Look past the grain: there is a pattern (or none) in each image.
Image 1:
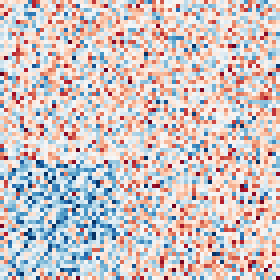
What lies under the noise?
one block
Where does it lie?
bottom left
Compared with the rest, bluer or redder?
bluer
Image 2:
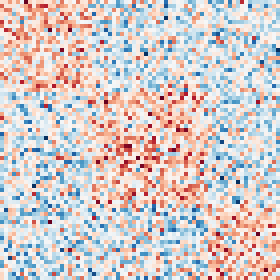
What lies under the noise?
blocks along the diagonal
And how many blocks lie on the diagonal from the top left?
3
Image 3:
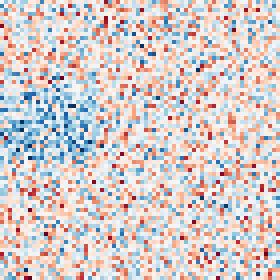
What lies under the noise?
one block
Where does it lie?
middle left
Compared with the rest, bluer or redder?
bluer
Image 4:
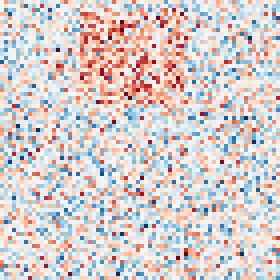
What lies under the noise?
one block
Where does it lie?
top middle
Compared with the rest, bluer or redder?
redder
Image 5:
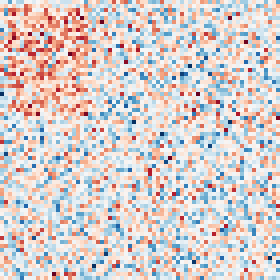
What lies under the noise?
one block
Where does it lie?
top left
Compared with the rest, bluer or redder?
redder
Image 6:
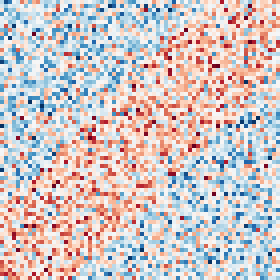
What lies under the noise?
a diagonal band
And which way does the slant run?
bottom left to top right
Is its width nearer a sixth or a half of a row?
a half
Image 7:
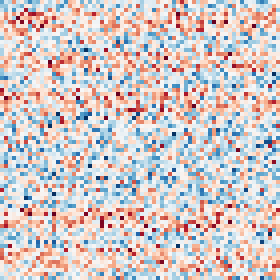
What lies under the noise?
bands of rows
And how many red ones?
5
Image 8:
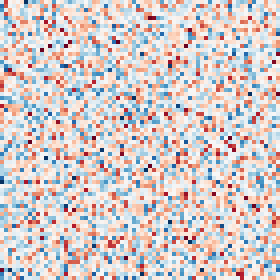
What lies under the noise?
only noise
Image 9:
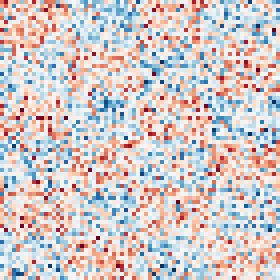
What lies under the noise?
a checkerboard
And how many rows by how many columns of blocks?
6 by 4
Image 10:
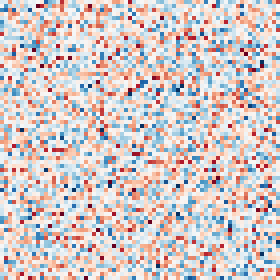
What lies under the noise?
only noise
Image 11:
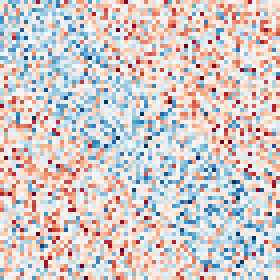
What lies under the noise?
a diagonal band
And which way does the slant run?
top left to bottom right
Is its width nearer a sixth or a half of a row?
a half
